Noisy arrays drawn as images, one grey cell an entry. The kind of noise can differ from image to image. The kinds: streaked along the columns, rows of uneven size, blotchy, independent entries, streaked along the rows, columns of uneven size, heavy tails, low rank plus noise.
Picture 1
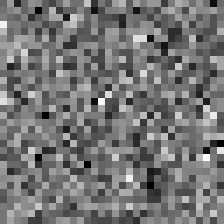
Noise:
independent entries
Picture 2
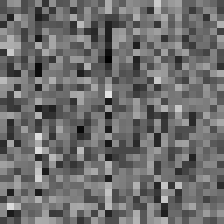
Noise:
columns of uneven size
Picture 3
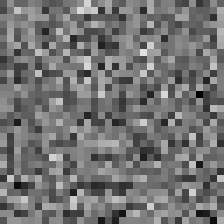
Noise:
low rank plus noise
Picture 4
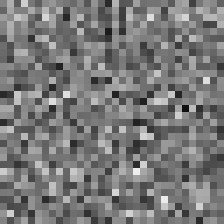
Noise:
low rank plus noise
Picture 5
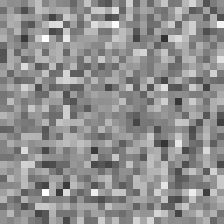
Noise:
low rank plus noise
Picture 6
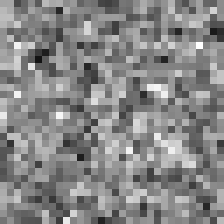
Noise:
blotchy
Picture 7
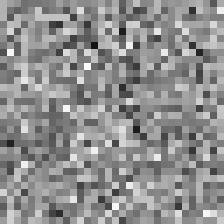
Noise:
low rank plus noise
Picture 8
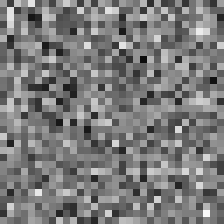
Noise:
low rank plus noise
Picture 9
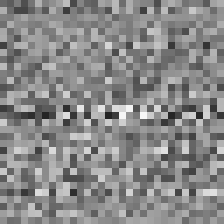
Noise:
rows of uneven size
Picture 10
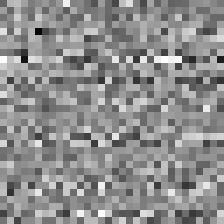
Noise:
rows of uneven size
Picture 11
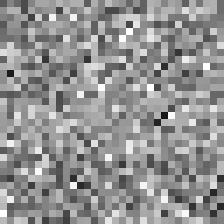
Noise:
independent entries
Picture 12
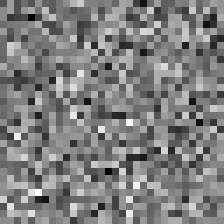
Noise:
independent entries
